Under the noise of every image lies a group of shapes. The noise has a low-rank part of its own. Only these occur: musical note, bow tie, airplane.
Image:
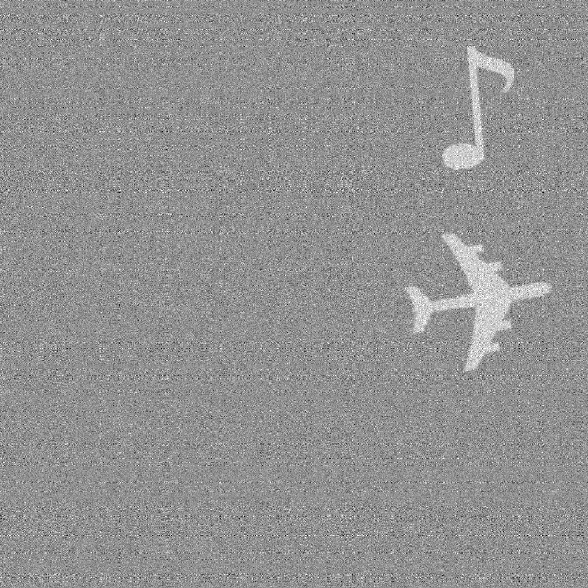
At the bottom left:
nothing
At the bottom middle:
nothing
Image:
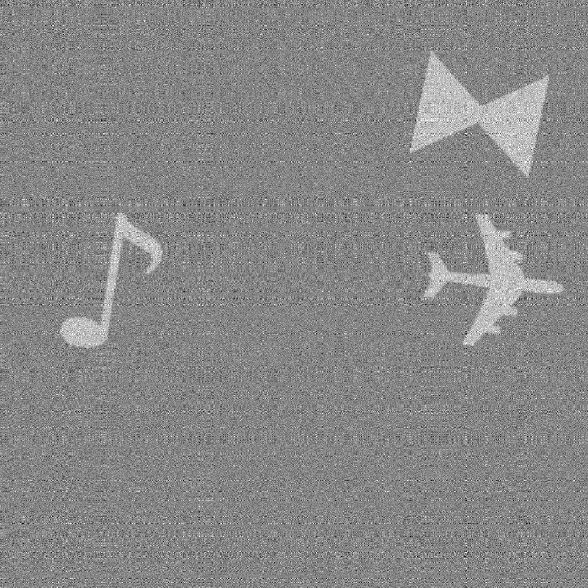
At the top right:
bow tie
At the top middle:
nothing
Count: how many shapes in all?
3
